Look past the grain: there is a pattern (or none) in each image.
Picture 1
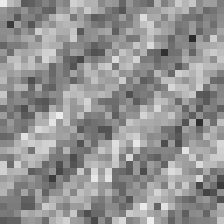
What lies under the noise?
diagonal stripes
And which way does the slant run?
bottom left to top right
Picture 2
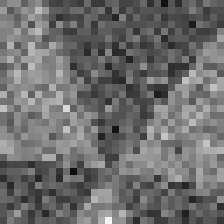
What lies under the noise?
spokes from one point
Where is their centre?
bottom middle
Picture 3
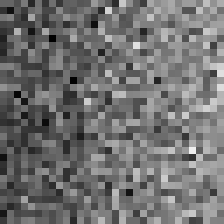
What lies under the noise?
a smooth slope
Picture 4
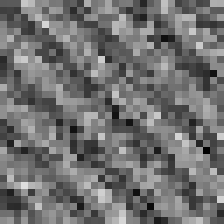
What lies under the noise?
diagonal stripes
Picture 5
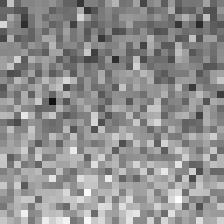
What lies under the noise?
a smooth slope
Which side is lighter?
bottom
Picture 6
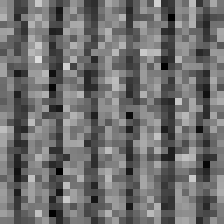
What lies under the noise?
vertical stripes
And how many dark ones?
6
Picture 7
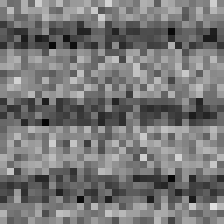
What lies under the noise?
horizontal stripes
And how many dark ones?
3
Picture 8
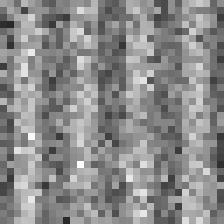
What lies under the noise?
vertical stripes
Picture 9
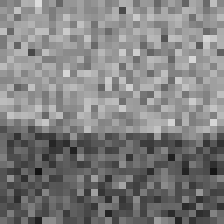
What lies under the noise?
a sharp edge
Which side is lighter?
top
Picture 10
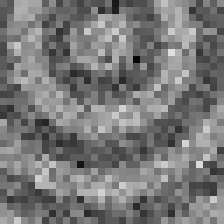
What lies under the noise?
rings round one point
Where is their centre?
top middle
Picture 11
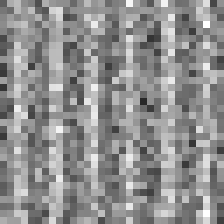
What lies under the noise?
vertical stripes
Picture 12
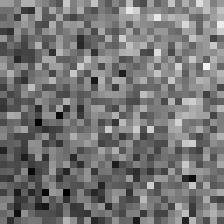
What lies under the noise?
a smooth slope
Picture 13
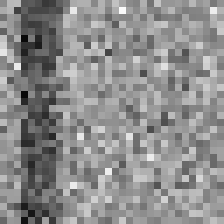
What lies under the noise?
one vertical stripe
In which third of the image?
left
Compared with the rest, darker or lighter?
darker
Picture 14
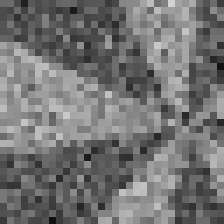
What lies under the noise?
spokes from one point
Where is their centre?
middle right
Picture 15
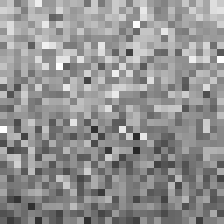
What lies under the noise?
a smooth slope
